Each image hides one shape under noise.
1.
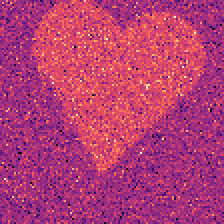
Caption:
light heart
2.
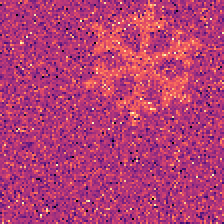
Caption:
light snowflake
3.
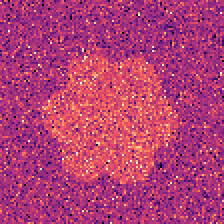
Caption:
light flower
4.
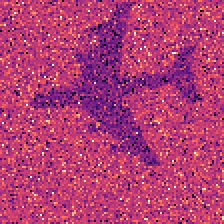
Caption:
dark airplane
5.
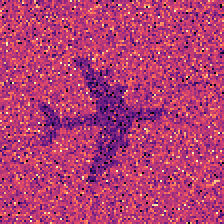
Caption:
dark airplane
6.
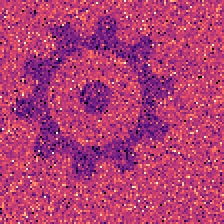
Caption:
dark gear
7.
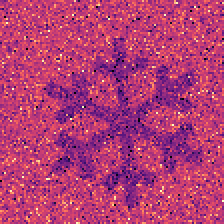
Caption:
dark snowflake
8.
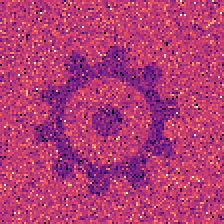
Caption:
dark gear
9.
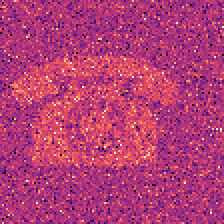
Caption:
light telephone
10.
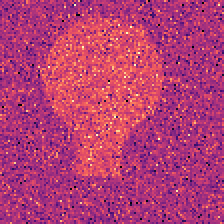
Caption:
light light bulb
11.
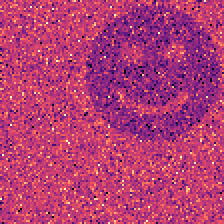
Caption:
dark smiling face
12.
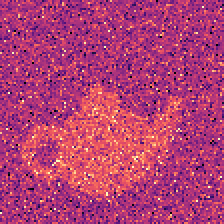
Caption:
light teapot
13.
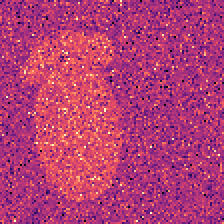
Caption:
light footprint
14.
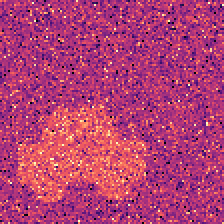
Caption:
light car
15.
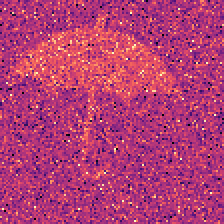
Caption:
light umbrella
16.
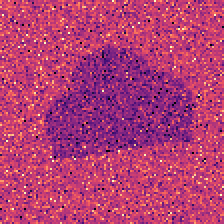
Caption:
dark cloud
